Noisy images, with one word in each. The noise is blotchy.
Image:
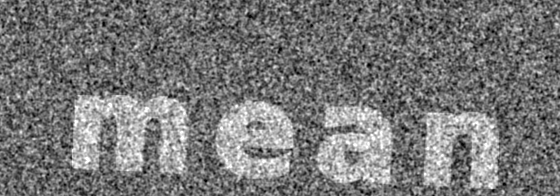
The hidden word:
mean
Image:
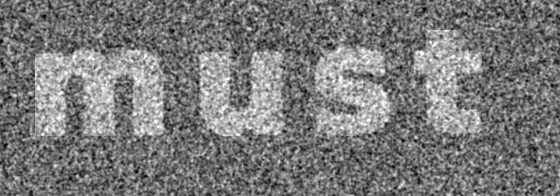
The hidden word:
must
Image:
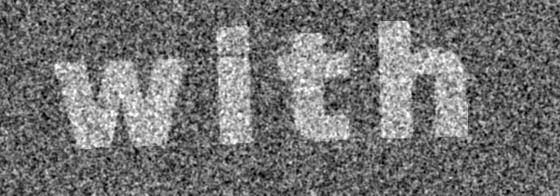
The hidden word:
with
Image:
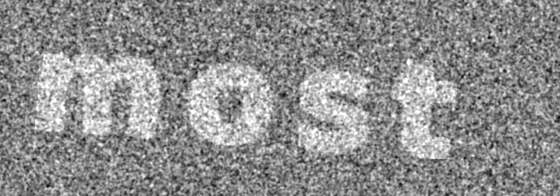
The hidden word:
most
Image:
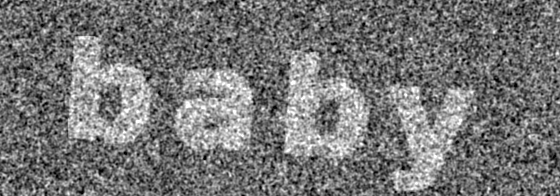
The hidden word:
baby
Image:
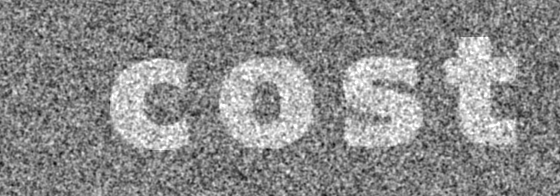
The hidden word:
cost
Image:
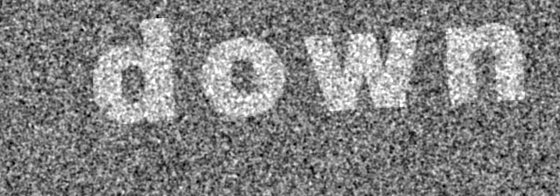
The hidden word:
down
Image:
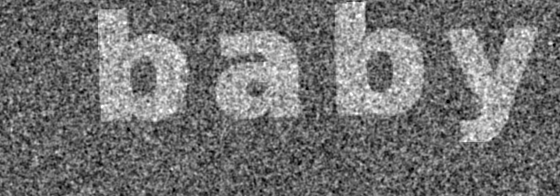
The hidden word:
baby
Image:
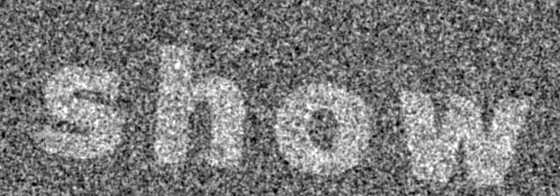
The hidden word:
show
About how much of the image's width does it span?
nearly all
